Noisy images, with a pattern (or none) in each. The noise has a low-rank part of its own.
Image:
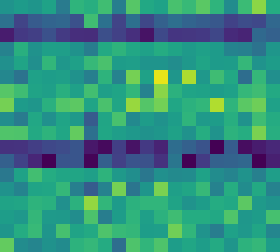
bands of rows
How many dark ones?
2
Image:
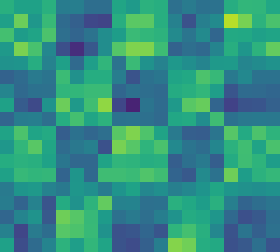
a checkerboard
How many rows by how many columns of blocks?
4 by 5
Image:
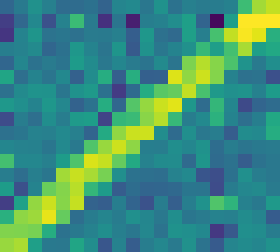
a diagonal band
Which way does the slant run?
bottom left to top right
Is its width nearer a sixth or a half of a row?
a sixth
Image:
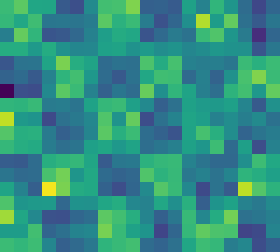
a checkerboard
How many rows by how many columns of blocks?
5 by 6
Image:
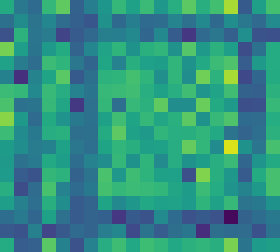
bands of rows crossing bands of columns
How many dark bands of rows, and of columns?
2 and 3
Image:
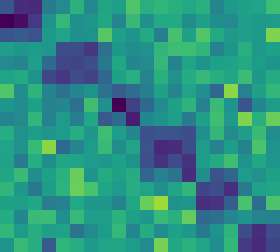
blocks along the diagonal
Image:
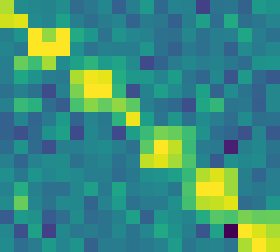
blocks along the diagonal
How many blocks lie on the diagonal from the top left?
7
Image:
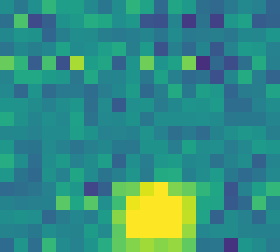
one block
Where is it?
bottom middle
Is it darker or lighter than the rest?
lighter
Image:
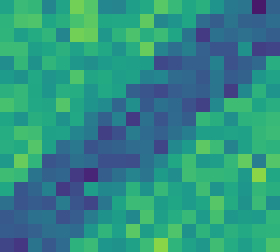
a diagonal band
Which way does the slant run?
bottom left to top right
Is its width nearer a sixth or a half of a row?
a half
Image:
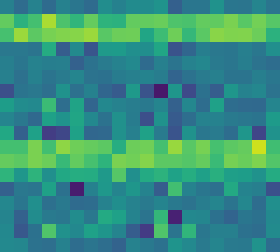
bands of rows
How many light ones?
2
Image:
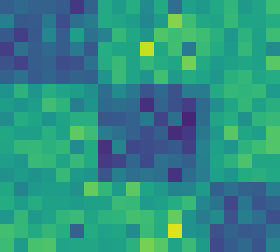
blocks along the diagonal
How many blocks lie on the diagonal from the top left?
3
